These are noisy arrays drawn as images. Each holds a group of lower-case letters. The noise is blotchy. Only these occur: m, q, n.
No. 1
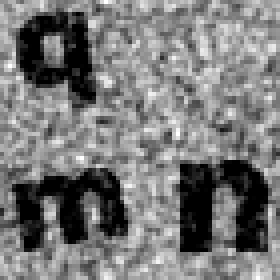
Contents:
top left: q; bottom left: m; bottom right: n
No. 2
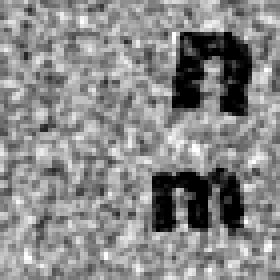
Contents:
top right: n; bottom right: m
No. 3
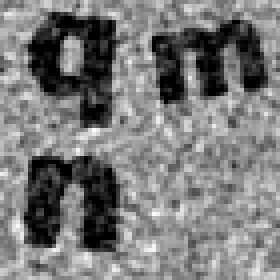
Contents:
top left: q; top right: m; bottom left: n
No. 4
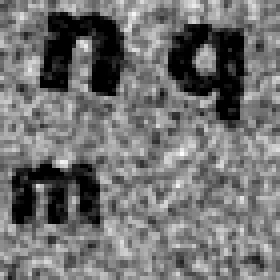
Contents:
top left: n; top right: q; bottom left: m
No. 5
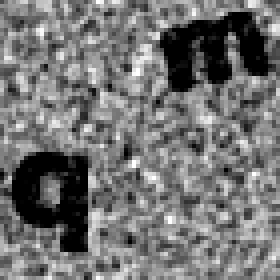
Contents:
top right: m; bottom left: q
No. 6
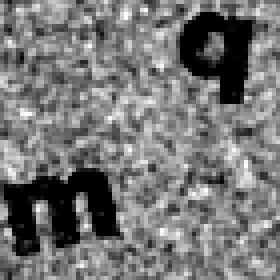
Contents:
top right: q; bottom left: m
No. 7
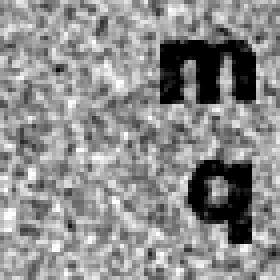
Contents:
top right: m; bottom right: q
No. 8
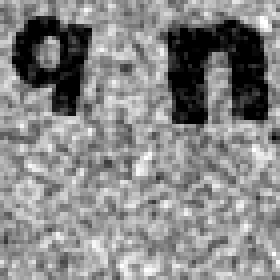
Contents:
top left: q; top right: n
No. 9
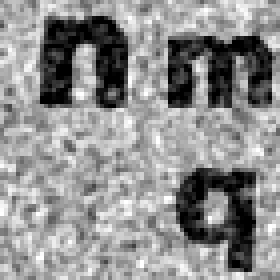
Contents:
top left: n; top right: m; bottom right: q
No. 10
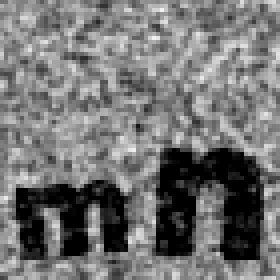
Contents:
bottom left: m; bottom right: n
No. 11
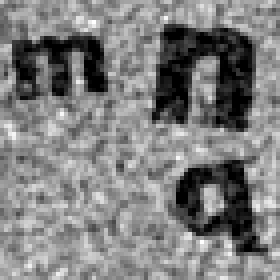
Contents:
top left: m; top right: n; bottom right: q
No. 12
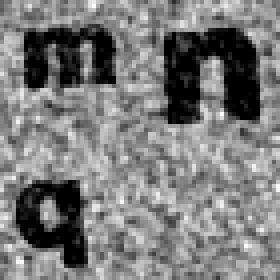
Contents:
top left: m; top right: n; bottom left: q
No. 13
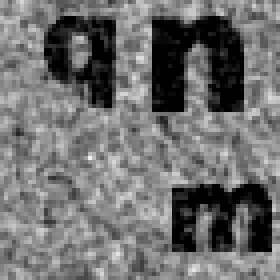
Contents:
top left: q; top right: n; bottom right: m
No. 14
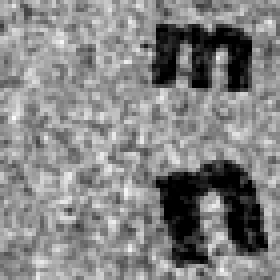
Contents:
top right: m; bottom right: n
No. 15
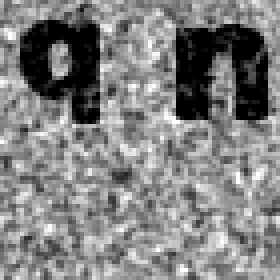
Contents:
top left: q; top right: n
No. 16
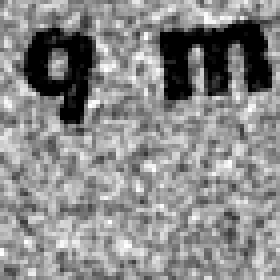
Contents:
top left: q; top right: m
